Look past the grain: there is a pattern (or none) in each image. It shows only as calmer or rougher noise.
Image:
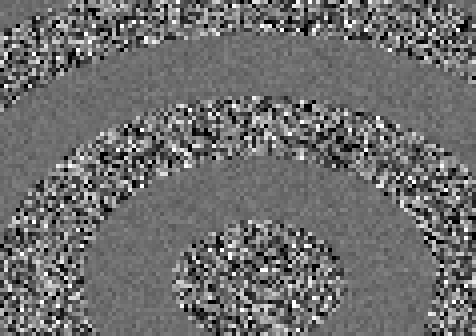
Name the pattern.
rings round one point
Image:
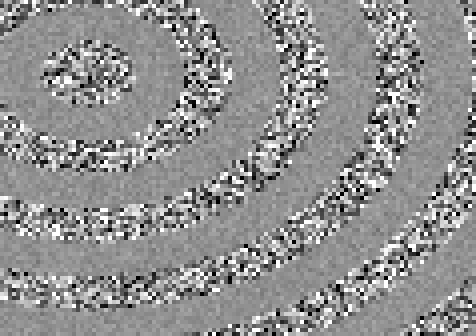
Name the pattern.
rings round one point
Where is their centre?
top left
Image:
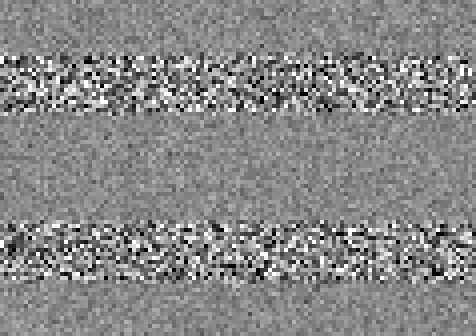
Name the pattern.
horizontal stripes
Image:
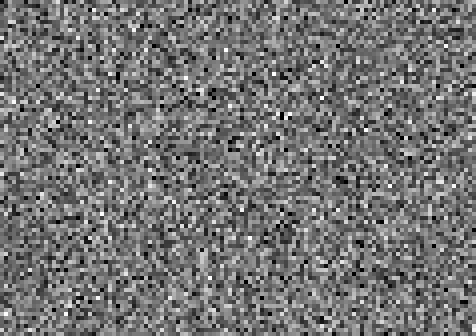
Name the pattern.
only noise
